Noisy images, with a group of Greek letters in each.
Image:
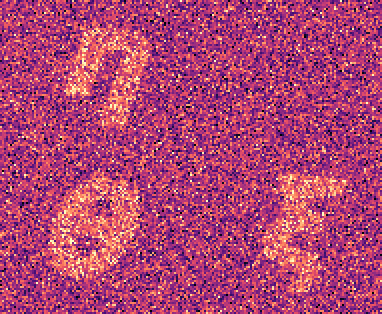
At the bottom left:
theta
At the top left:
eta
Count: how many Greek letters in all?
3
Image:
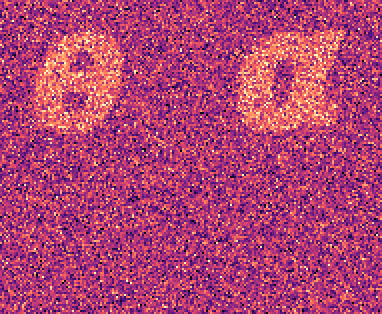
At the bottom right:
nothing
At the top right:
alpha
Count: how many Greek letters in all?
2
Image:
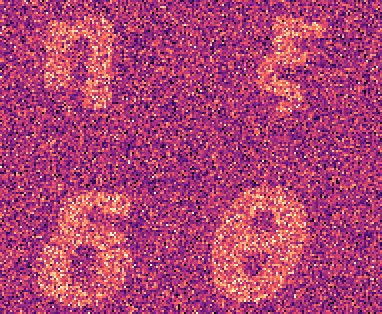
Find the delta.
bottom left
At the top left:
eta
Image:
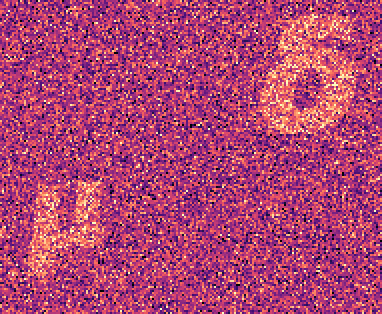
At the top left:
nothing
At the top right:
delta
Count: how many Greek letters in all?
2
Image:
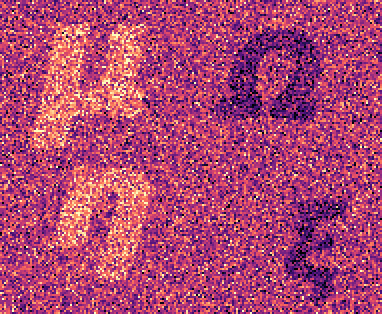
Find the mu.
top left
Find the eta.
bottom left
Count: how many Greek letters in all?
4
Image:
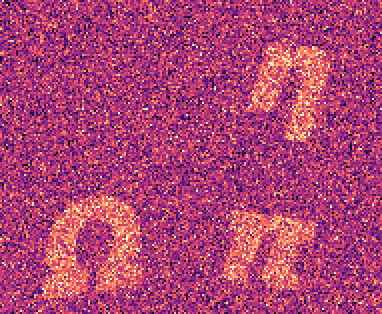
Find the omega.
bottom left
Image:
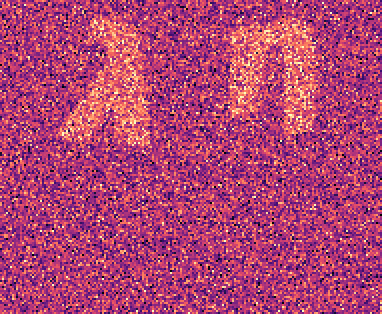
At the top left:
lambda
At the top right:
eta
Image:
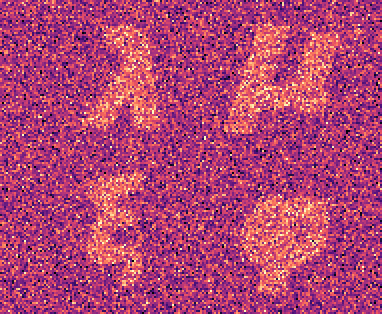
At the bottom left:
xi
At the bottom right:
phi
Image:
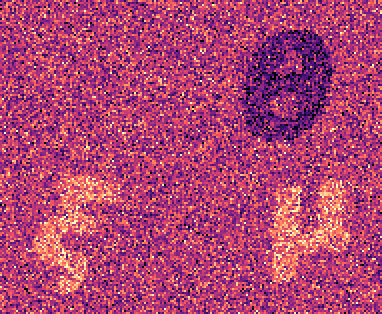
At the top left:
nothing
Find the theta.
top right
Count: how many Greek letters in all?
3
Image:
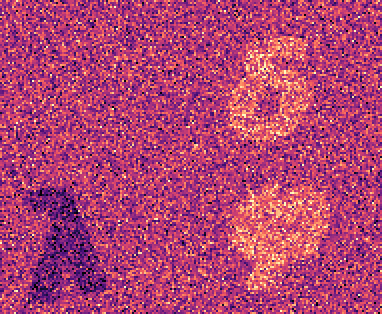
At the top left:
nothing
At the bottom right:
phi
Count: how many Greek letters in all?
3
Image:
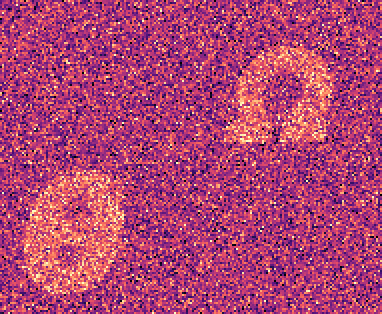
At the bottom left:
theta
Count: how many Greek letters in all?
2
